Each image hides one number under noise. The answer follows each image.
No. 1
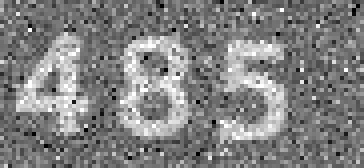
485
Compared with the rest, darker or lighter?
lighter
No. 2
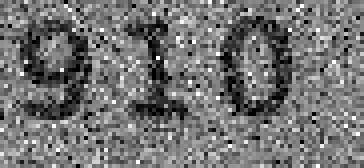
910
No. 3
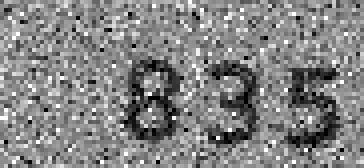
835
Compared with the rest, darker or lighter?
darker
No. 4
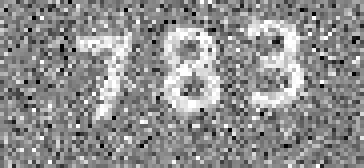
783
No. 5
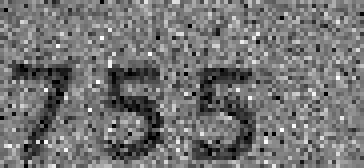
755
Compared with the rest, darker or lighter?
darker
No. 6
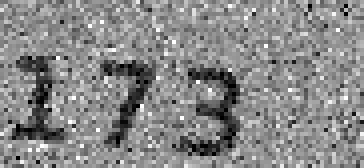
173
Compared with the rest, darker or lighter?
darker
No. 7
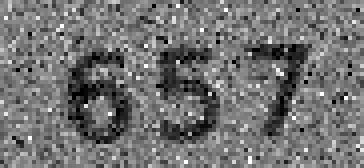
657
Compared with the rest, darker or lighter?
darker
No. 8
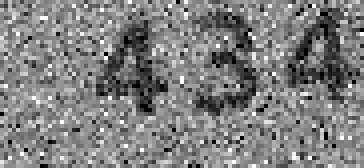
434
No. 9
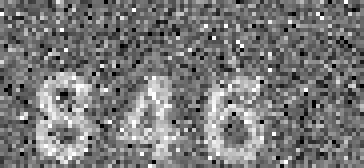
846
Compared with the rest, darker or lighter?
lighter
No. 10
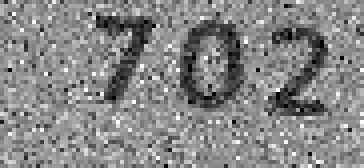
702
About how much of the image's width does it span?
two thirds
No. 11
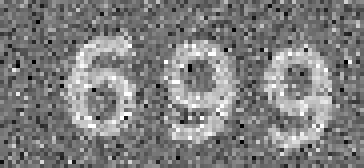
699
